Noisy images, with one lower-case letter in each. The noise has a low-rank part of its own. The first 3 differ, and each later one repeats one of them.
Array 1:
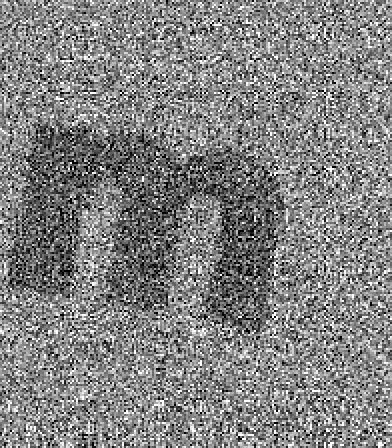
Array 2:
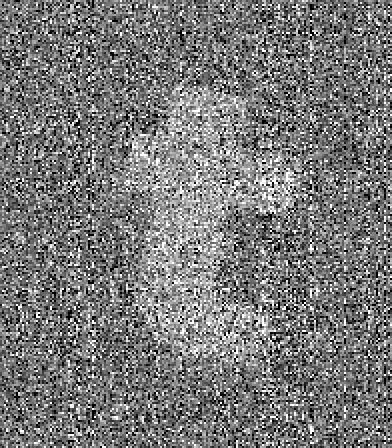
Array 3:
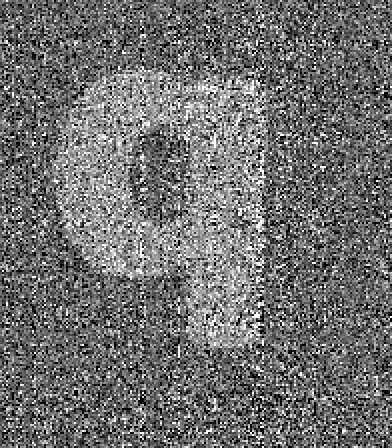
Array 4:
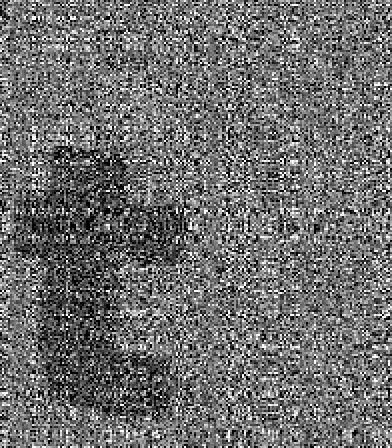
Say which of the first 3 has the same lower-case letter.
2
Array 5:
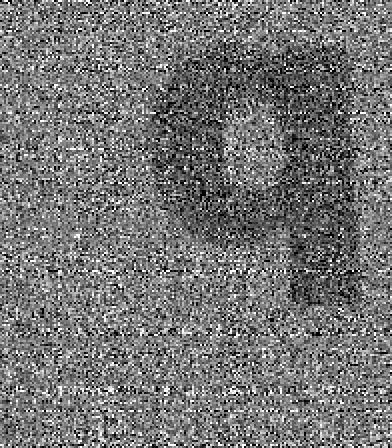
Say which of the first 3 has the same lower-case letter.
3
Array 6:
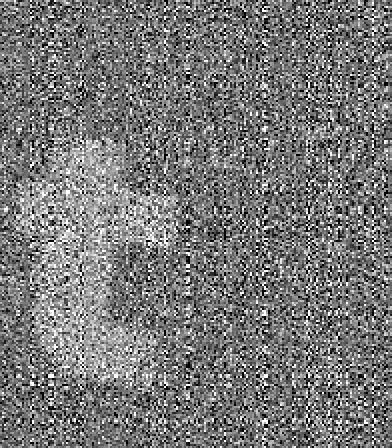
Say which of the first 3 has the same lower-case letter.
2
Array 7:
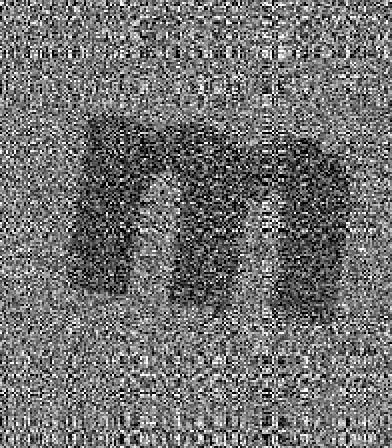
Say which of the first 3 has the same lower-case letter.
1
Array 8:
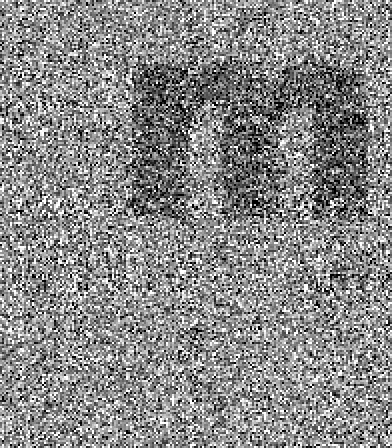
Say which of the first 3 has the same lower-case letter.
1
